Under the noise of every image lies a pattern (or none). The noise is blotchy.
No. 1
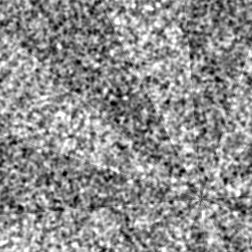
spokes from one point
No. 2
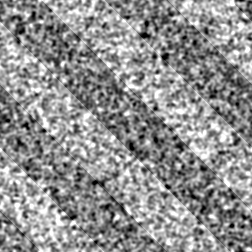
diagonal stripes
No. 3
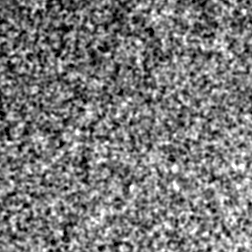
a smooth slope
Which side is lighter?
bottom right
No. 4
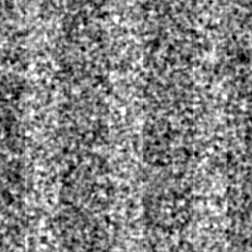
vertical stripes
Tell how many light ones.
3
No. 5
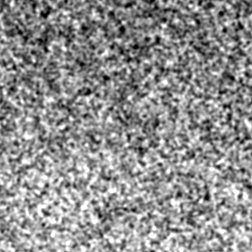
a smooth slope
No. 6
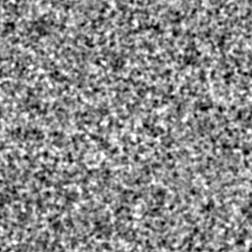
only noise
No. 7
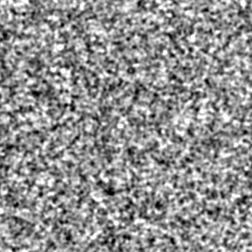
only noise
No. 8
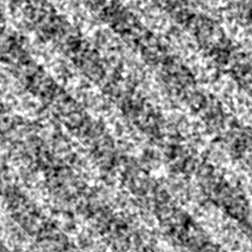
diagonal stripes
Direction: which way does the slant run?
top left to bottom right
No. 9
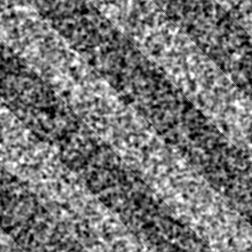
diagonal stripes
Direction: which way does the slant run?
top left to bottom right
